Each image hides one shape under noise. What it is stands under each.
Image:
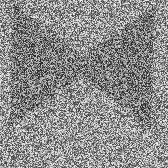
bow tie
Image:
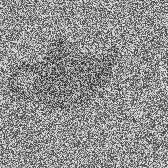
teapot
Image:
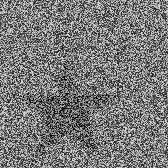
star
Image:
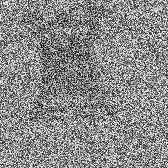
chess rook
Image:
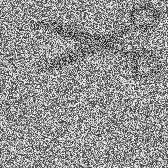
pair of scissors
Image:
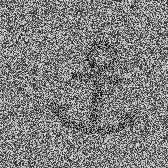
anchor
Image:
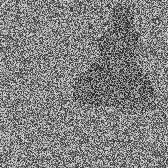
chess pawn
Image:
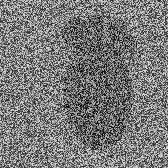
footprint
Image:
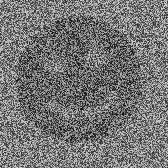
smiling face
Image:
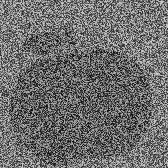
apple
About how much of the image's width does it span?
nearly all
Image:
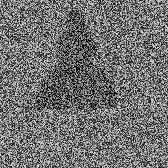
chess pawn
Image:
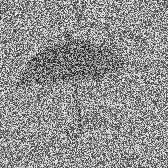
umbrella
